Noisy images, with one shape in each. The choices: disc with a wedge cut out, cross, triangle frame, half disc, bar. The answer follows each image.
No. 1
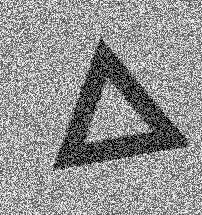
dark triangle frame
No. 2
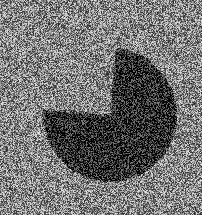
dark disc with a wedge cut out
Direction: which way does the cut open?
up and left
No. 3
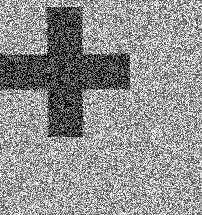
dark cross
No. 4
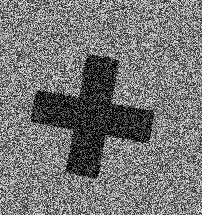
dark cross
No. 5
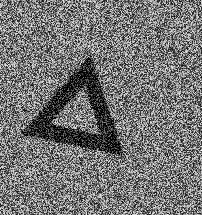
dark triangle frame
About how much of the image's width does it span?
half
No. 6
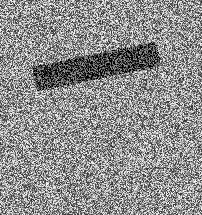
dark bar
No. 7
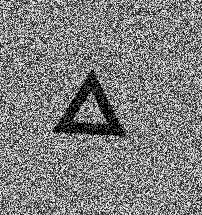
dark triangle frame, centre
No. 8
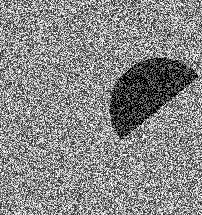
dark half disc, middle right
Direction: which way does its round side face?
up and left
